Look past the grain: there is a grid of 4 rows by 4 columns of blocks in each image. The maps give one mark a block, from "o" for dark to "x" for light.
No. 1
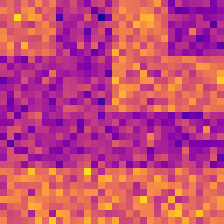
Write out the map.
xoxo
ooxx
oooo
xxxx
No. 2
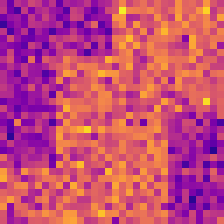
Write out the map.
ooxx
oxxx
oxxo
xxxo
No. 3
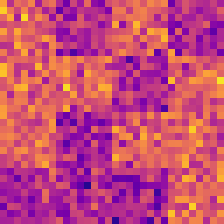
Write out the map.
xoxo
xxox
xoxx
ooox
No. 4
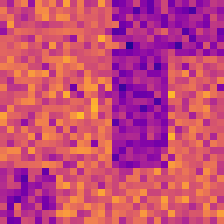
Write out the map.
xxoo
xxox
xxox
oxxx
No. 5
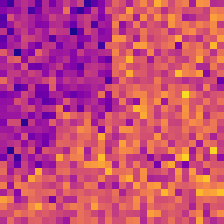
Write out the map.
ooxx
ooxx
oxxx
xxxx
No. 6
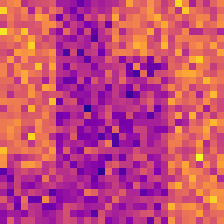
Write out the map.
xoxx
xoox
xoox
ooox
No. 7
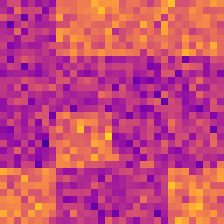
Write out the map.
oxxx
oooo
oxoo
xoox
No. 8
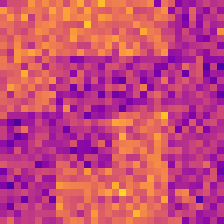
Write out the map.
xxxo
xooo
ooxo
oxxo
